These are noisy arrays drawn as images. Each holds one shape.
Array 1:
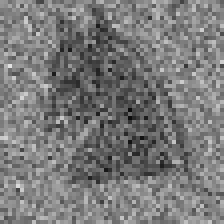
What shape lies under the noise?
chess knight
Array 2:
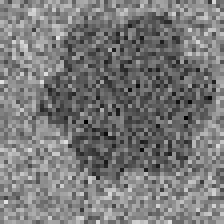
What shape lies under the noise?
flower
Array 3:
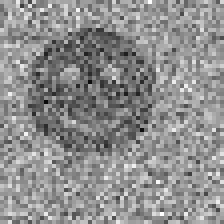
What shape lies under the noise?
smiling face
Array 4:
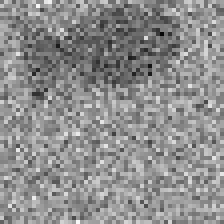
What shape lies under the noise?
fish
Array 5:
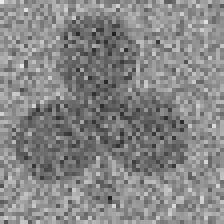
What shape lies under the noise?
club
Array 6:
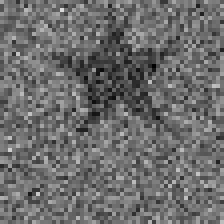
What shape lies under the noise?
star
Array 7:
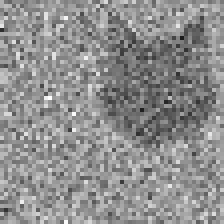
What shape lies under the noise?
cat's head
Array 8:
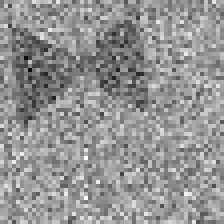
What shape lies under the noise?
bow tie
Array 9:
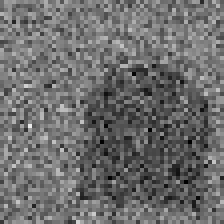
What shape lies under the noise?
ghost
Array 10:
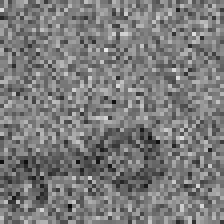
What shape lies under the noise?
key
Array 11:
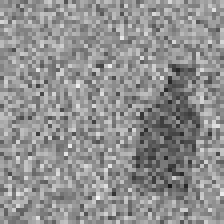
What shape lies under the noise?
bottle
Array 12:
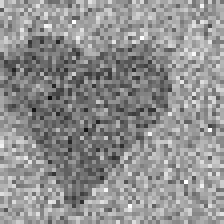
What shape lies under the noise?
heart
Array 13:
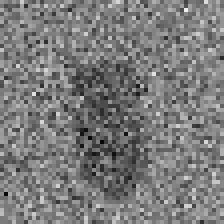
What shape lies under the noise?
footprint
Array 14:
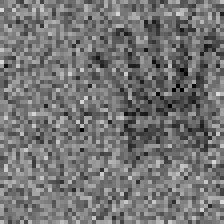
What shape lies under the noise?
chess queen
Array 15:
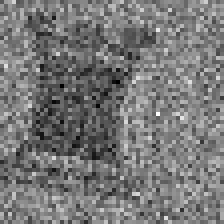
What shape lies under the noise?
chess rook
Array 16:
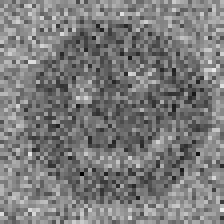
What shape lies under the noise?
smiling face
